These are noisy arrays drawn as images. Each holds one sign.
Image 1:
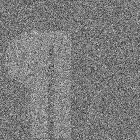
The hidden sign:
pilcrow
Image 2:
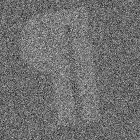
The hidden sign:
pilcrow
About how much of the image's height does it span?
nearly all
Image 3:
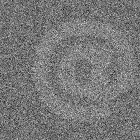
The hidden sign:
at sign
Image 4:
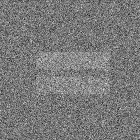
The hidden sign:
equals sign
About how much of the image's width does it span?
half
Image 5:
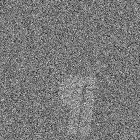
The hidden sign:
pilcrow
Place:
bottom middle
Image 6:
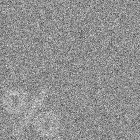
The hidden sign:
percent sign
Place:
bottom left
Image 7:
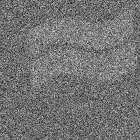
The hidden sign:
approximately sign
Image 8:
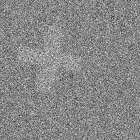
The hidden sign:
plus sign
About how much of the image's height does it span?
half
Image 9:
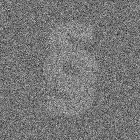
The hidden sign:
section sign
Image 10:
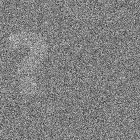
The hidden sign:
question mark
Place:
middle left
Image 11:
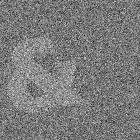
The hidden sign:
ampersand
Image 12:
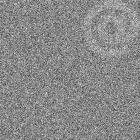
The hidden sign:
at sign
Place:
top right
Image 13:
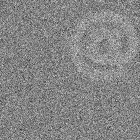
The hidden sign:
at sign
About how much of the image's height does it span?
half
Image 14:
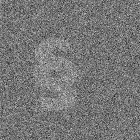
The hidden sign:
section sign
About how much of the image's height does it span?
half
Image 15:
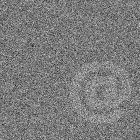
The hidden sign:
at sign
